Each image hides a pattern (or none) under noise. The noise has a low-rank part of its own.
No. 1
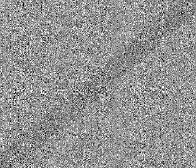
a diagonal band
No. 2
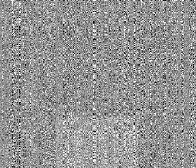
one block
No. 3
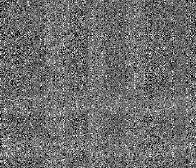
bands of rows crossing bands of columns
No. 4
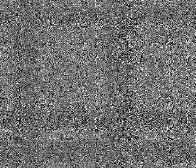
bands of rows crossing bands of columns
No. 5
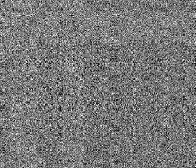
bands of rows crossing bands of columns
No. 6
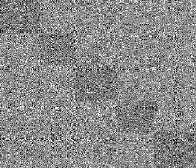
blocks along the diagonal
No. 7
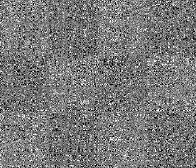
a checkerboard
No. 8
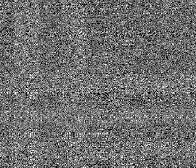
bands of rows crossing bands of columns
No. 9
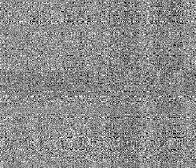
bands of rows crossing bands of columns
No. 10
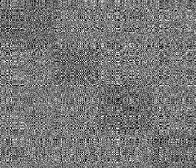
blocks along the diagonal
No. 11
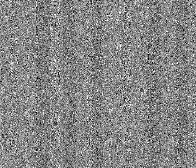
bands of columns
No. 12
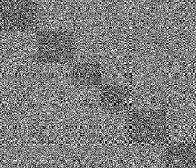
blocks along the diagonal
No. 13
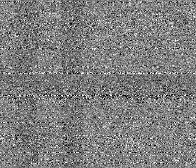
bands of rows crossing bands of columns
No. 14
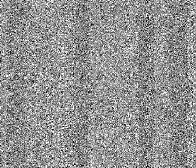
bands of columns
